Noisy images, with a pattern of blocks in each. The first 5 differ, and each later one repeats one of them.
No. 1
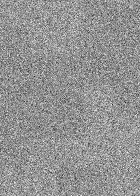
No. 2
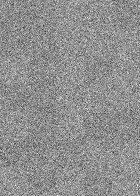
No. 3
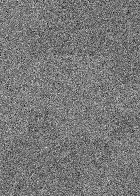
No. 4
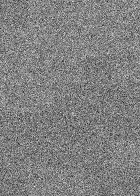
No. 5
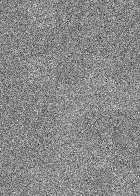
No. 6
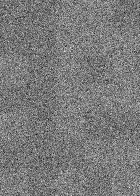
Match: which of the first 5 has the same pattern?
2
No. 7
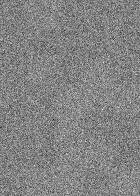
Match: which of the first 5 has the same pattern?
5
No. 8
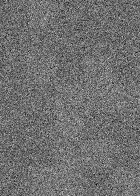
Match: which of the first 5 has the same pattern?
5
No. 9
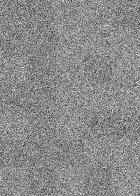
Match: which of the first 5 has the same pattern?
2
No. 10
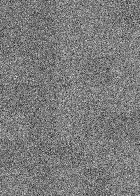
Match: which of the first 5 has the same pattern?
2
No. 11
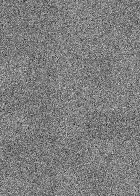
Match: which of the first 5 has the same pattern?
2
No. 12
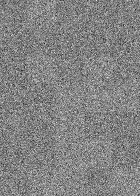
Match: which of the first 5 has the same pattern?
5
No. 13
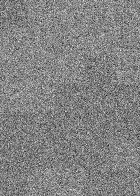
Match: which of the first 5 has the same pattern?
4
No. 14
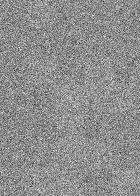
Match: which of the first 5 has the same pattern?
5
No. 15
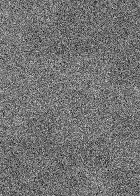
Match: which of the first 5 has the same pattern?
3
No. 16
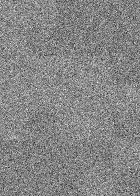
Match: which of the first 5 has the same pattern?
3
